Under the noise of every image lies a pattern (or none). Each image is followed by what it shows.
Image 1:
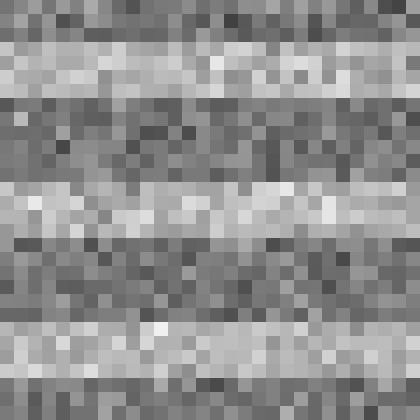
horizontal stripes
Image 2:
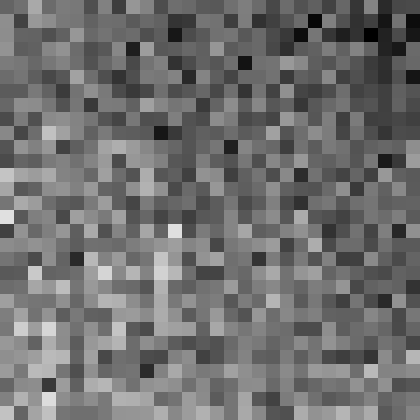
a smooth slope
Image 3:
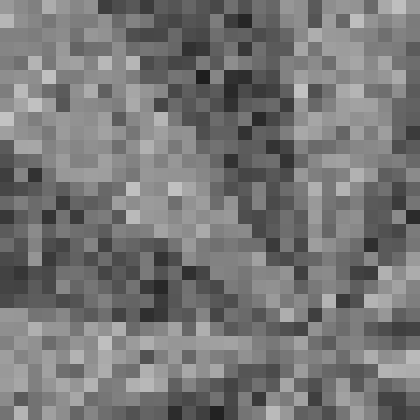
spokes from one point
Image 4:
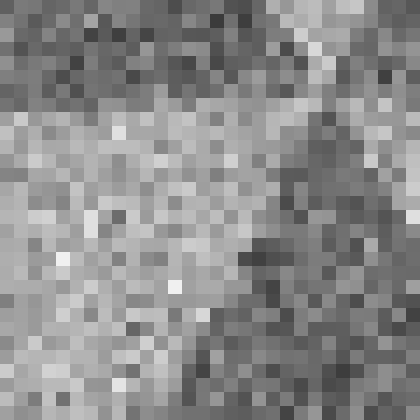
spokes from one point
